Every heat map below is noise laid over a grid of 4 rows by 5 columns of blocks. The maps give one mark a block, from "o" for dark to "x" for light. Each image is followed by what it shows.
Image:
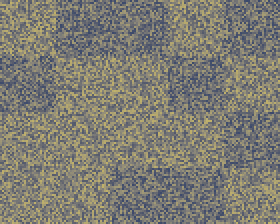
x o o x o
o x x o x
x x x x o
x x o o x
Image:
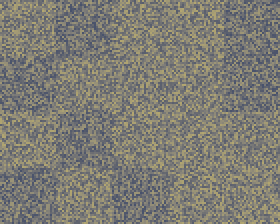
x o x x o
o x x x o
x o x x x
o x o x x
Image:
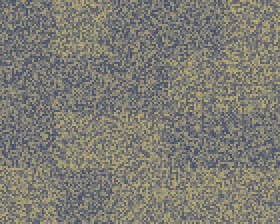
o x o o x
o o o x x
o x x o o
x o x x x
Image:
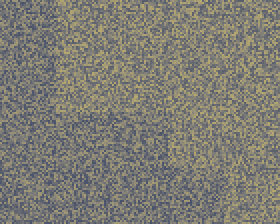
o x x x x
o x x x x
o o o x x
o o o o x
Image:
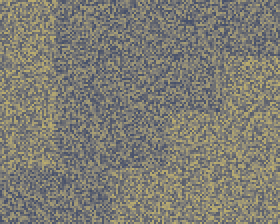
x o o o o
x o o o x
x o o x x
o o x x x
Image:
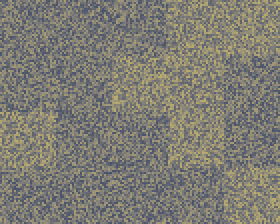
o o o x x
o o x x o
x o o x o
o o o o x
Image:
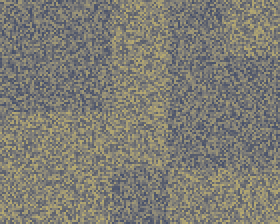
o o x o x
o o x o o
x x x o o
x x o x x
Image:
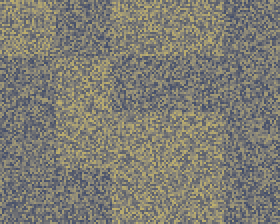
x o x x o
o x o o o
o x x x o
o o x x o
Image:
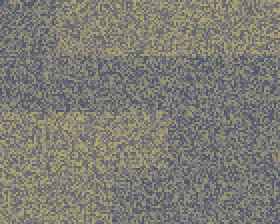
o x x x x
o o o o o
x x x o o
x x o o o
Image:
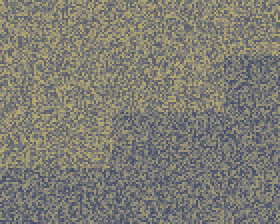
x x x x x
x x x x o
x x o o o
o o o o o
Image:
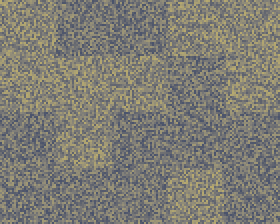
x o o x x
x x x o x
o x o o o
o o o x o
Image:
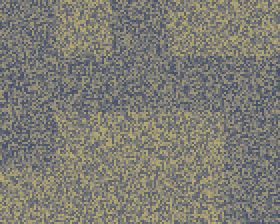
o x o x x
o o o o o
o x x x o
x x x x o
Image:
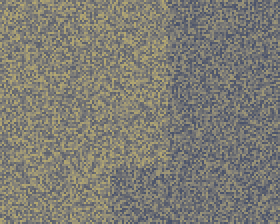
x x x o o
x x x o o
x x x o o
x x o o o
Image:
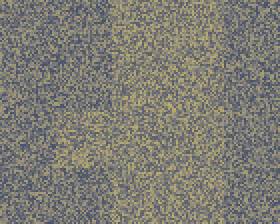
o o x x o
o o x x o
o x x x o
o o x x o
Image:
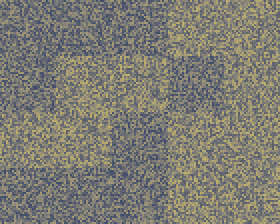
o o o x x
o x x o x
x x o x x
o o o x x
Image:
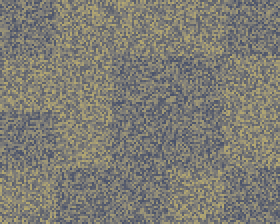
o x x x o
x x o o x
o x o o x
x o o x o
